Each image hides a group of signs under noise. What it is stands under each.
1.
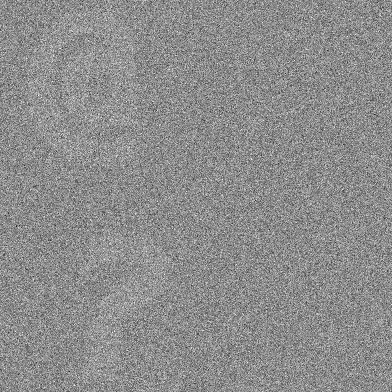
top left: light at sign; bottom left: light question mark
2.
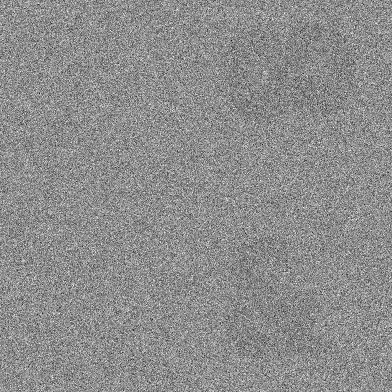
top right: dark infinity sign; bottom right: dark ampersand
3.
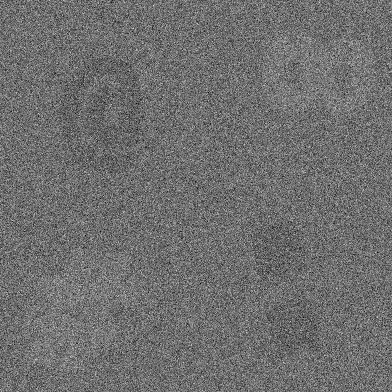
top left: dark at sign; top right: light infinity sign; bottom left: light hash sign; bottom right: dark colon
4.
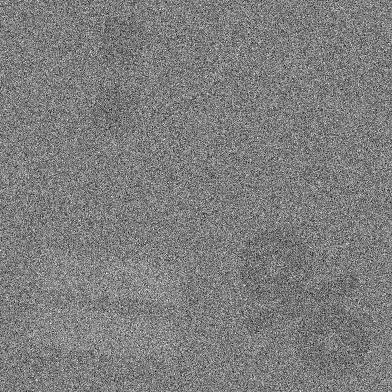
top left: dark colon; bottom left: light equals sign; bottom right: dark percent sign
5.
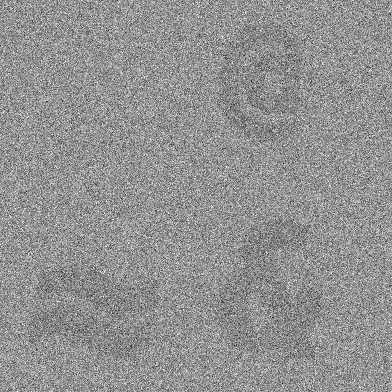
top right: dark at sign; bottom left: dark approximately sign; bottom right: dark ampersand
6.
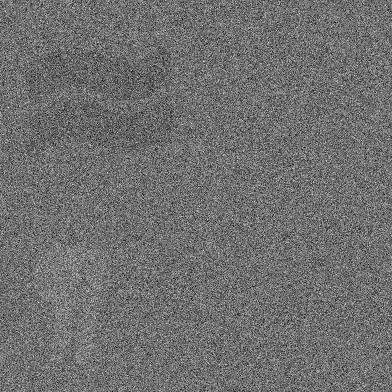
top left: dark approximately sign; bottom left: light pilcrow
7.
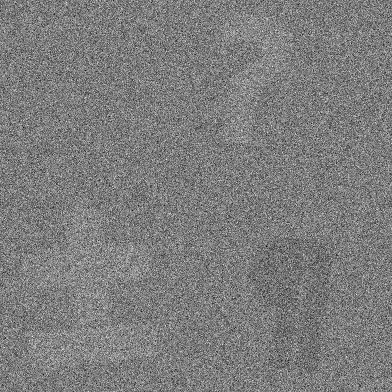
top right: light question mark; bottom left: light plus-minus sign; bottom right: dark pilcrow
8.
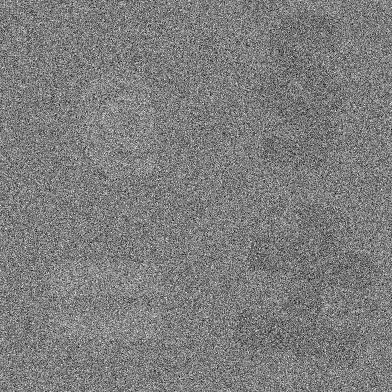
top left: light at sign; top right: dark section sign; bottom left: light equals sign; bottom right: dark plus-minus sign
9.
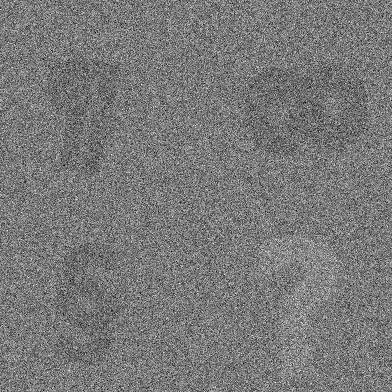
top left: dark pilcrow; top right: dark infinity sign; bottom left: dark section sign; bottom right: light question mark
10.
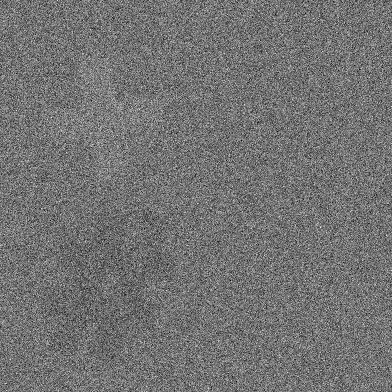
top left: light plus sign; bottom left: dark hash sign
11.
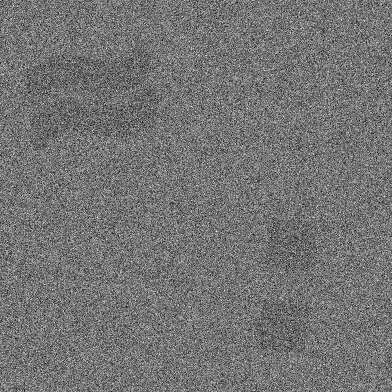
top left: dark approximately sign; bottom right: dark colon
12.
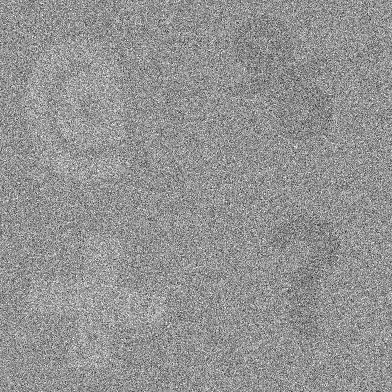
top left: light at sign; top right: dark percent sign; bottom left: light plus sign; bottom right: dark question mark
